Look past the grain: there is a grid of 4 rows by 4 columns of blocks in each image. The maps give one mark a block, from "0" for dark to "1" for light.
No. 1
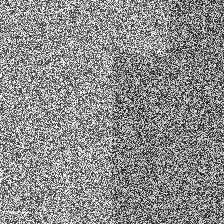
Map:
1 1 1 0
1 1 0 0
1 1 0 0
1 1 0 0
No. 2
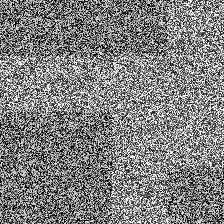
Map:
0 0 0 1
1 1 1 1
0 0 1 1
0 0 1 0
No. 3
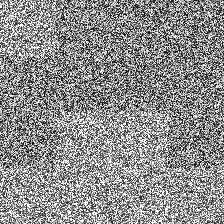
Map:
1 0 0 0
0 0 0 0
0 1 1 0
1 1 1 1
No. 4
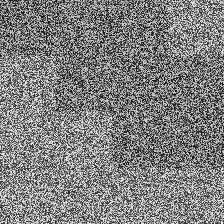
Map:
0 0 0 1
1 0 0 0
1 1 0 0
1 1 1 1
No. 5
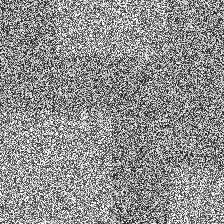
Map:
0 1 1 0
0 0 0 0
1 1 0 0
1 1 0 1
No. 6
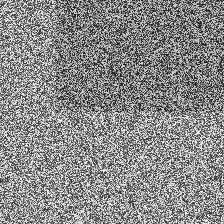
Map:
1 0 0 0
1 0 0 0
1 1 1 1
1 1 1 1
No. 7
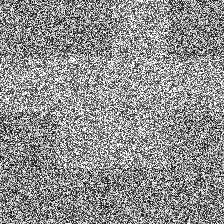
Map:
0 0 1 0
1 1 1 1
0 1 1 0
0 0 0 0
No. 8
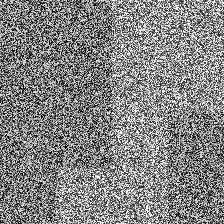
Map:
0 0 1 1
0 0 1 1
0 0 1 0
0 1 1 0
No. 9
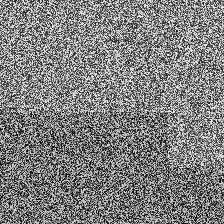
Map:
1 1 1 1
1 1 1 1
0 0 0 1
0 0 0 0
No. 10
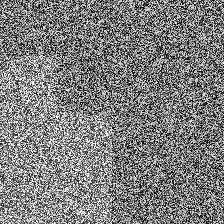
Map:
0 0 0 0
1 0 0 0
1 1 0 0
1 1 0 0
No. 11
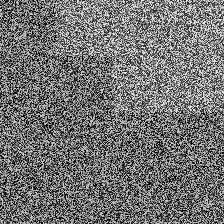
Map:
0 1 1 1
0 0 1 1
0 0 0 0
0 0 0 0
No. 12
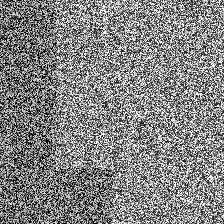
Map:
0 1 1 1
0 1 1 1
0 1 1 1
0 0 1 1
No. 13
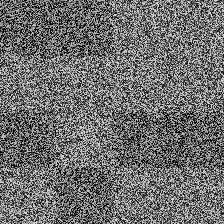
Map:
0 0 1 1
1 1 1 1
0 1 0 0
1 0 1 1
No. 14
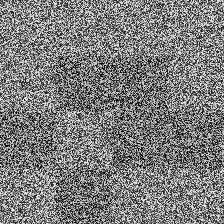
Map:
1 1 1 1
1 0 0 1
0 1 0 0
1 0 1 1
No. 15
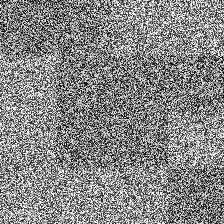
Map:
0 0 1 1
1 0 0 0
1 0 0 1
1 1 1 0
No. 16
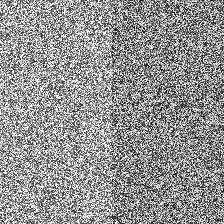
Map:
1 1 0 0
1 1 0 0
1 1 0 0
1 1 0 0
